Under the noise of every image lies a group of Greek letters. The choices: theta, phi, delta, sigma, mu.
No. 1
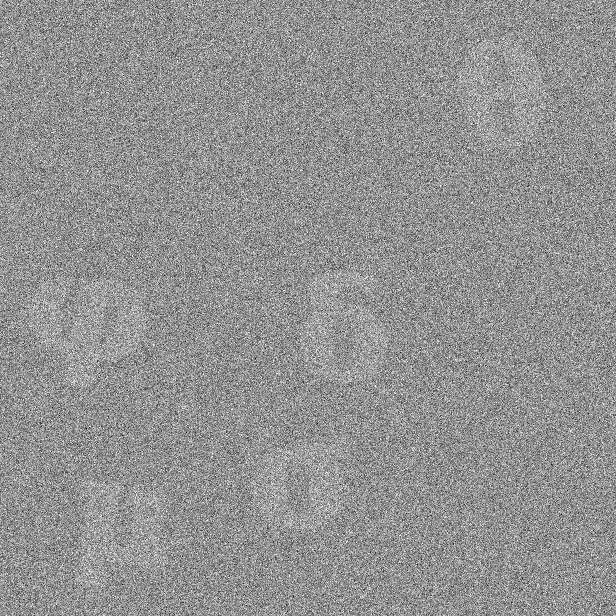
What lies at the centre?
delta
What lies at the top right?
theta
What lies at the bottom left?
mu
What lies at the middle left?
phi
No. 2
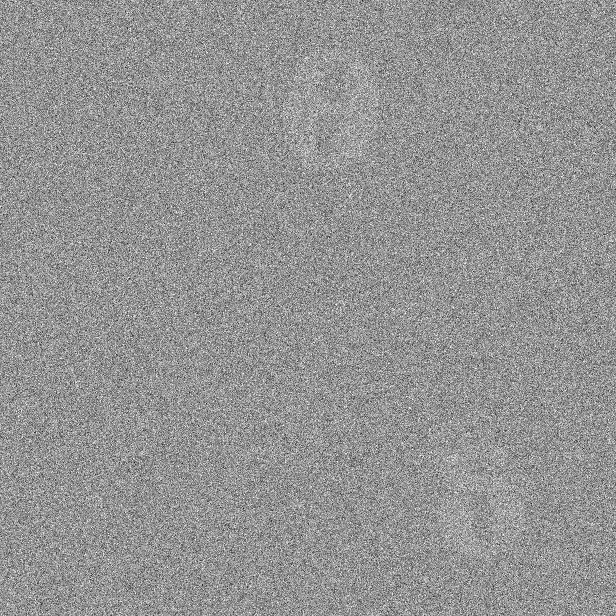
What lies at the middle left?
nothing
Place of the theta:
top middle
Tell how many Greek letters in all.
2
